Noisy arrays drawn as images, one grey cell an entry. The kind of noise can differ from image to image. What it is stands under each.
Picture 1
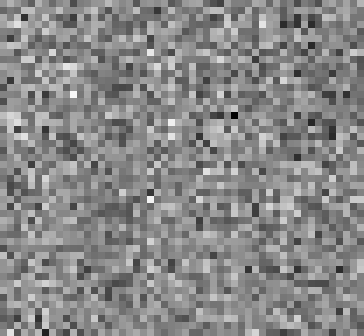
low rank plus noise
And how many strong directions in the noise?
five to eight
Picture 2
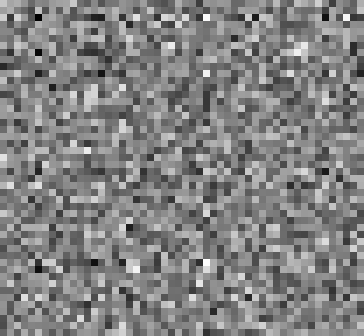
low rank plus noise
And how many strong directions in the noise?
one
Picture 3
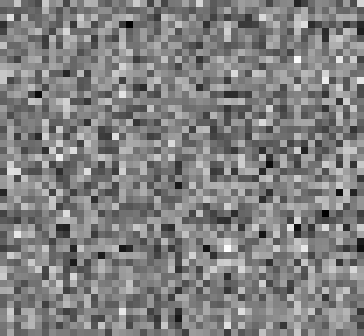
low rank plus noise
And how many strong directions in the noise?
five to eight
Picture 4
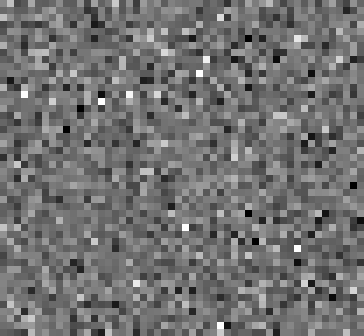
heavy tails
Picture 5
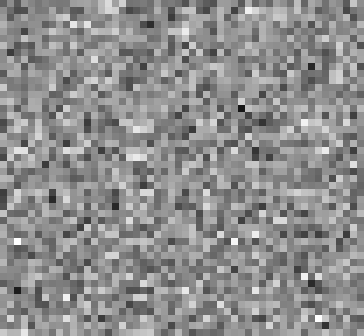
low rank plus noise
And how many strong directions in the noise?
one
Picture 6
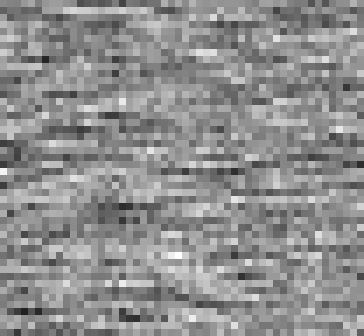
streaked along the rows
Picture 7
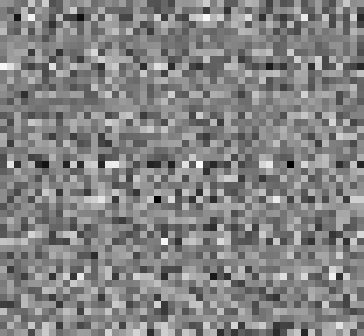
rows of uneven size
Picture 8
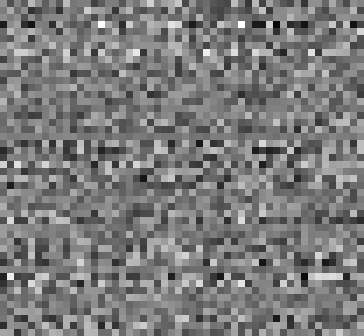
rows of uneven size
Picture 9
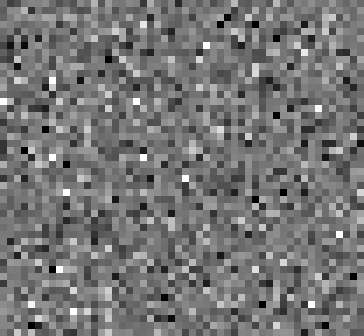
heavy tails
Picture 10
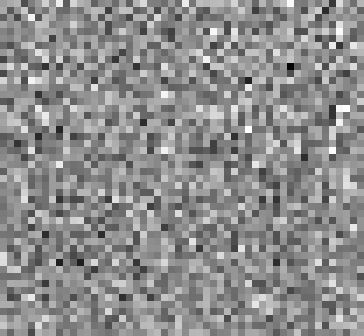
low rank plus noise
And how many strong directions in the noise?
two
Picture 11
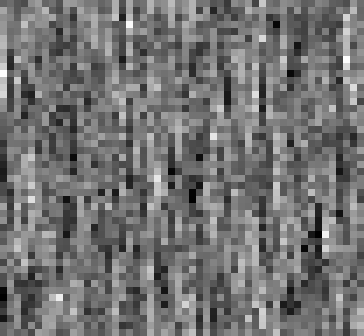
streaked along the columns
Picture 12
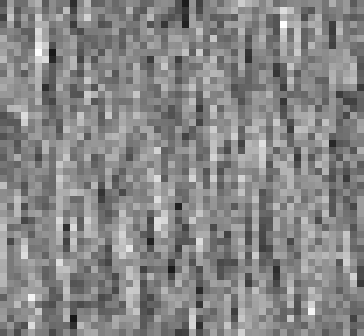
streaked along the columns
